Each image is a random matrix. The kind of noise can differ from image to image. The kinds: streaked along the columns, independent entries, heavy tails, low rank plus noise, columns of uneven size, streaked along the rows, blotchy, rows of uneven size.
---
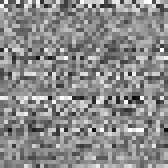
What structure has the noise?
rows of uneven size
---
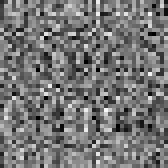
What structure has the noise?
low rank plus noise
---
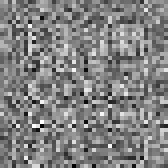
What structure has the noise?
low rank plus noise
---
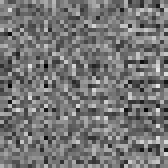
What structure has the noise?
low rank plus noise
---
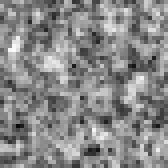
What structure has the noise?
blotchy
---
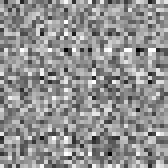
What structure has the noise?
low rank plus noise
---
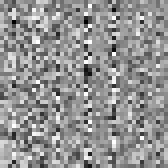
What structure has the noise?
columns of uneven size
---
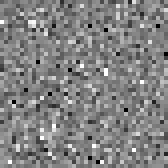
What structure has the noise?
heavy tails
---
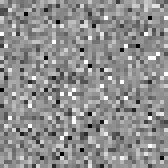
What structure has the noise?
heavy tails
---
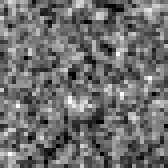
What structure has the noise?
blotchy
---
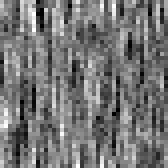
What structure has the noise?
streaked along the columns
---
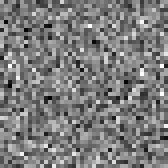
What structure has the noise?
independent entries
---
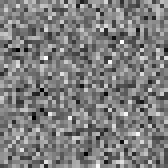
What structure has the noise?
independent entries
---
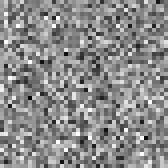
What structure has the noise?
independent entries
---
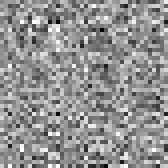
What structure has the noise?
low rank plus noise
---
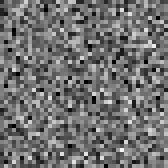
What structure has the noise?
independent entries
